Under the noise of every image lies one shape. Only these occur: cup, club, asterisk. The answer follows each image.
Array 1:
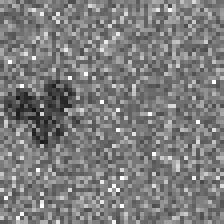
club
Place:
middle left
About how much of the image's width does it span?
a third
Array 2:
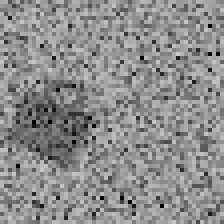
cup
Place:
middle left
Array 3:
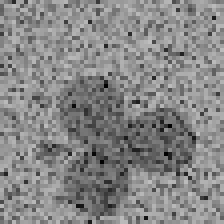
club
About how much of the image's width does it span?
two thirds
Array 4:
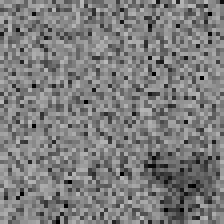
club
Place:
bottom right
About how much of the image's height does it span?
a third
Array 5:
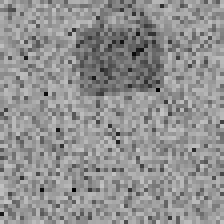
cup
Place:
top middle
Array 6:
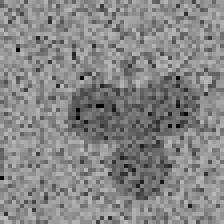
club
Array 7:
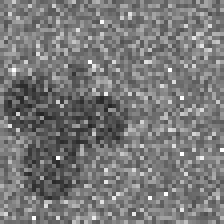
club
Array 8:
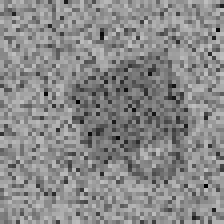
cup
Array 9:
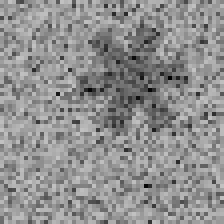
asterisk
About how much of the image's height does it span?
half
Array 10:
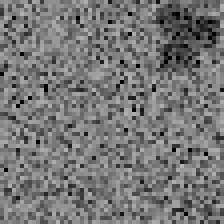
club
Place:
top right
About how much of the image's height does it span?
a third
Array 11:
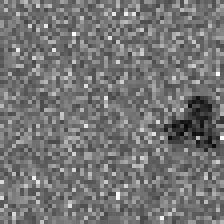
club
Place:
middle right
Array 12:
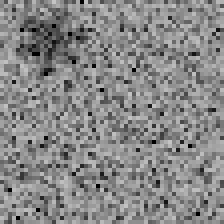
asterisk
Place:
top left
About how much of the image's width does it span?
a third
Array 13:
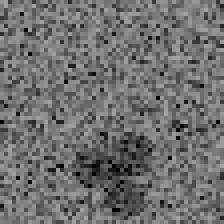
club
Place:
bottom middle
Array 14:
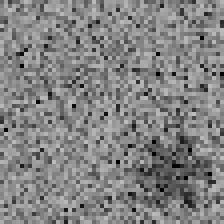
asterisk
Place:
bottom right
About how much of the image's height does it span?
a third
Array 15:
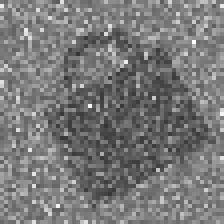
cup
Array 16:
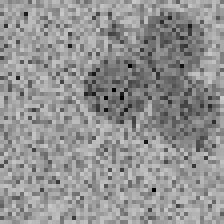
club
